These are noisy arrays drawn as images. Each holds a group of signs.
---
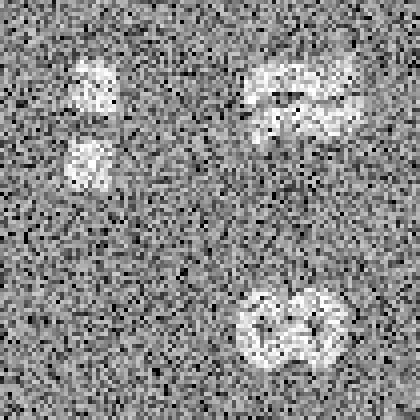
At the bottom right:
infinity sign
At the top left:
colon
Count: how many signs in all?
3
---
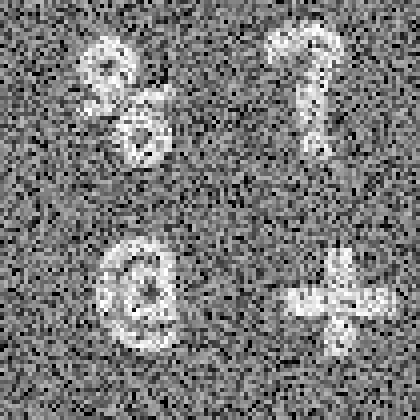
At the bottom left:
at sign
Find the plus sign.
bottom right
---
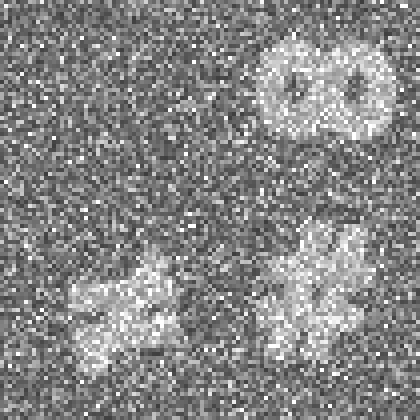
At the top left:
nothing
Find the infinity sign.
top right
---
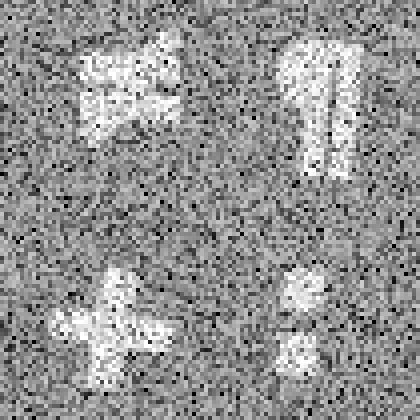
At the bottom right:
colon
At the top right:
pilcrow
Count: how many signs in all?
4
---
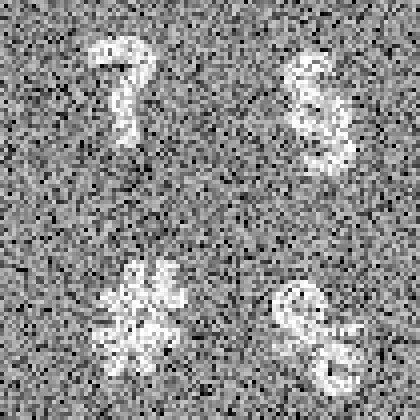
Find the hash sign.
bottom left
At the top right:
section sign
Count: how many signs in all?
4
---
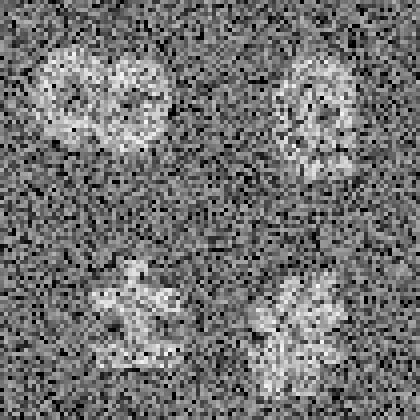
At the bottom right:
hash sign
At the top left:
infinity sign
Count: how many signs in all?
4
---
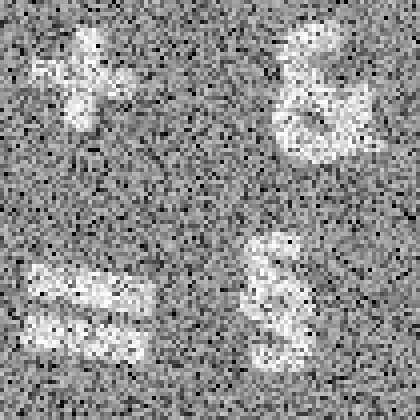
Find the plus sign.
top left
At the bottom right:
section sign
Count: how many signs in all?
4
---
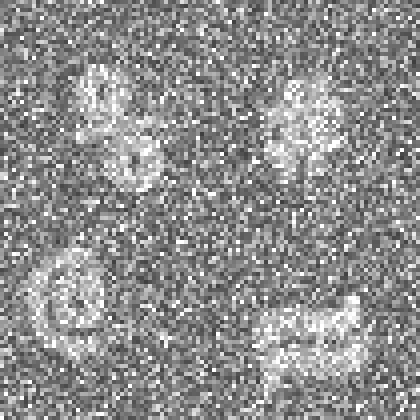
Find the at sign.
bottom left
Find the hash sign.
top right
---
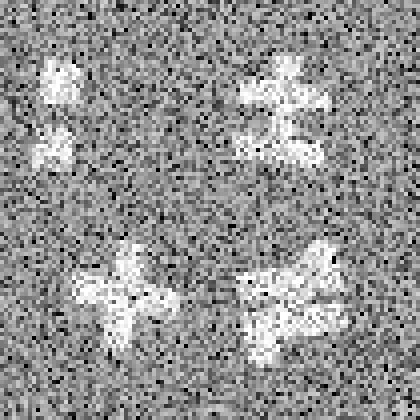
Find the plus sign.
bottom left
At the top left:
colon
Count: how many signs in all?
4
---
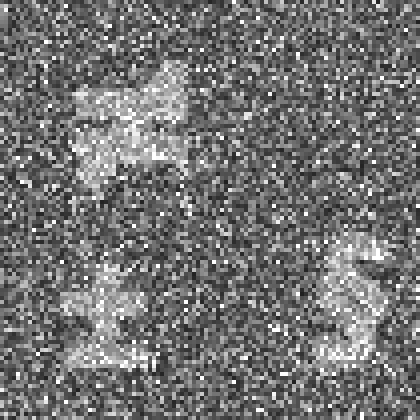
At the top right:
nothing
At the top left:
not-equal sign
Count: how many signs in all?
3
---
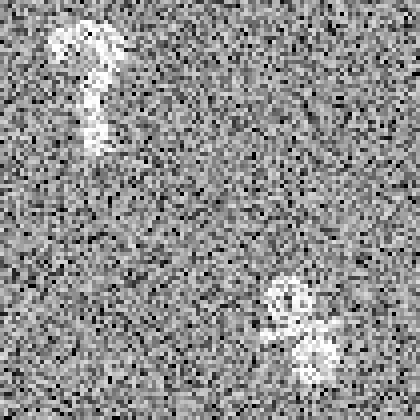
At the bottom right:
percent sign
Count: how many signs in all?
2
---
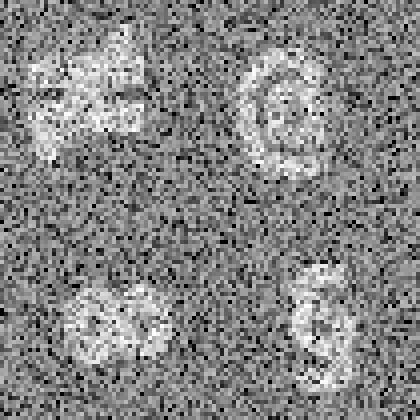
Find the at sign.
top right
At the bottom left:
infinity sign
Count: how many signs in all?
4
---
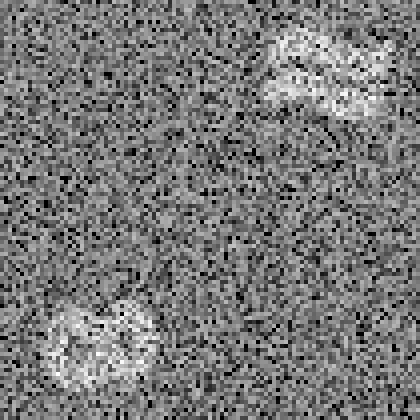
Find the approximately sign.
top right
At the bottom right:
nothing
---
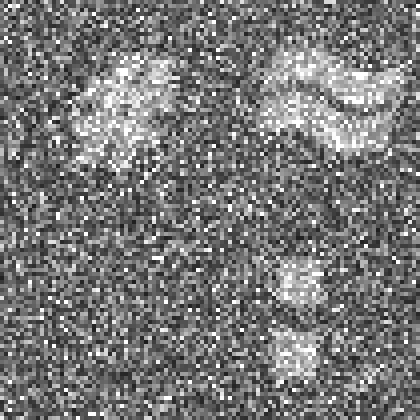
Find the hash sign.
top left
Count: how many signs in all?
3
